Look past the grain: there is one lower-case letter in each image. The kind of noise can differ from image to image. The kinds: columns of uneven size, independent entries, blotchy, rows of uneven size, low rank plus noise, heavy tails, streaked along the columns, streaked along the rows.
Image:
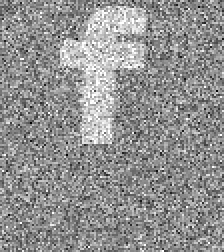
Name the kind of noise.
independent entries
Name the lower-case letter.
f
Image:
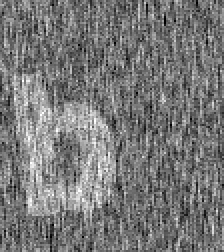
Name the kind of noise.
streaked along the columns
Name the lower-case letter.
b
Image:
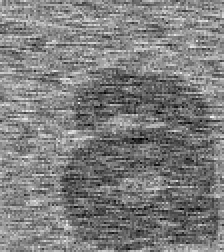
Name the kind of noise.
streaked along the rows
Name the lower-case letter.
a
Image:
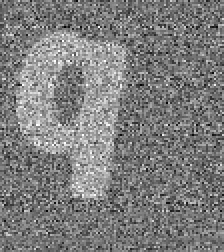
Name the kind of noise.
rows of uneven size
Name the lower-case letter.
q
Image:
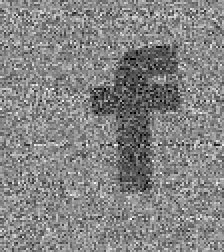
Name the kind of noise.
rows of uneven size
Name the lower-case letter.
f
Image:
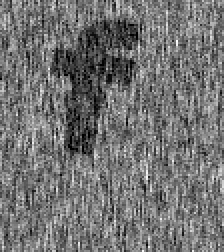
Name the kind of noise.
streaked along the columns
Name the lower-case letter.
f
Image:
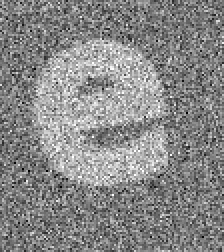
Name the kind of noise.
independent entries
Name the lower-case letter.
e
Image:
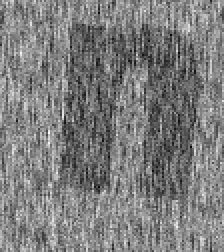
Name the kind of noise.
streaked along the columns
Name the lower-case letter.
n
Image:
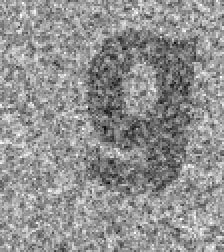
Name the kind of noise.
blotchy
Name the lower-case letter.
g
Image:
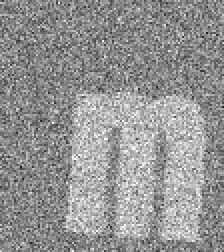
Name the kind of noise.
independent entries
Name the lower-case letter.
m
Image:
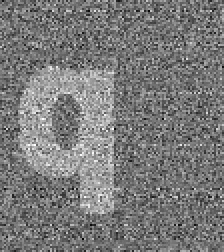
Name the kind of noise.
rows of uneven size
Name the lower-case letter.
q
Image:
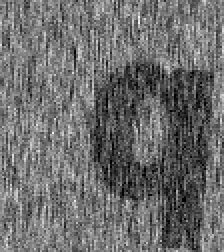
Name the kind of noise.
streaked along the columns
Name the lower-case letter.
q
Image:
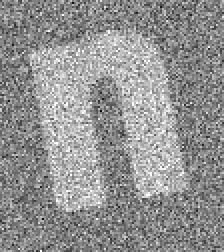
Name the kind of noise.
independent entries
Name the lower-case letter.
n
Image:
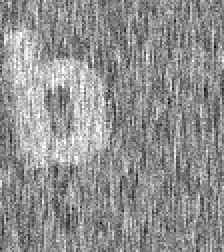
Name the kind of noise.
streaked along the columns
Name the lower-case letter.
b
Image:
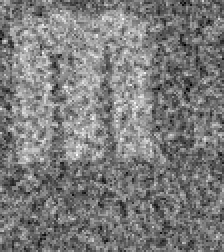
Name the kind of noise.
blotchy
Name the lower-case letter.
m
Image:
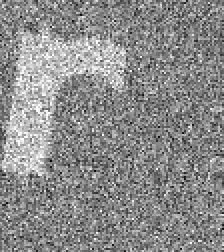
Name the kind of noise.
low rank plus noise
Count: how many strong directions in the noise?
one
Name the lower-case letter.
r
